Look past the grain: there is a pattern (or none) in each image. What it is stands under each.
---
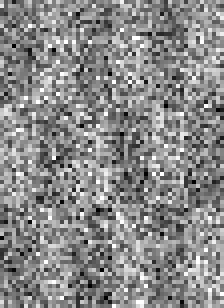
a checkerboard
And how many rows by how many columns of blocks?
3 by 6
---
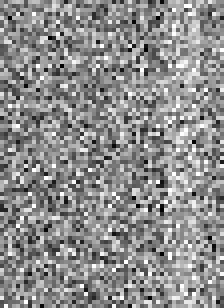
one band of columns
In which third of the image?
right
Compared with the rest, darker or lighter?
lighter
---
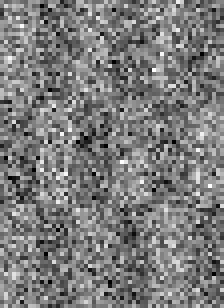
a checkerboard
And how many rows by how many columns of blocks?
3 by 6
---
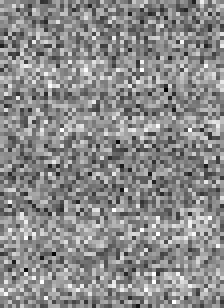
bands of rows
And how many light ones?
4
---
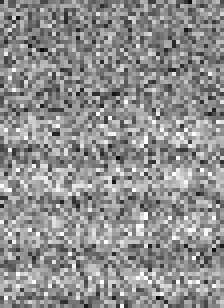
bands of rows
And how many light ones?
4
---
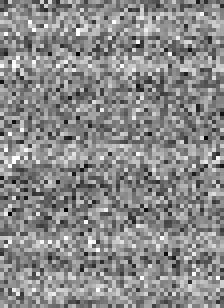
bands of rows
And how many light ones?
5
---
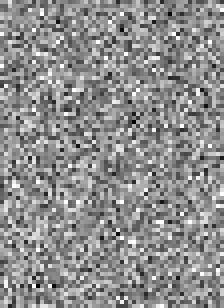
only noise
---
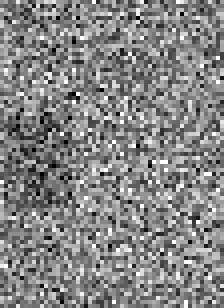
one block
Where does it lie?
middle left
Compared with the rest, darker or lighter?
darker
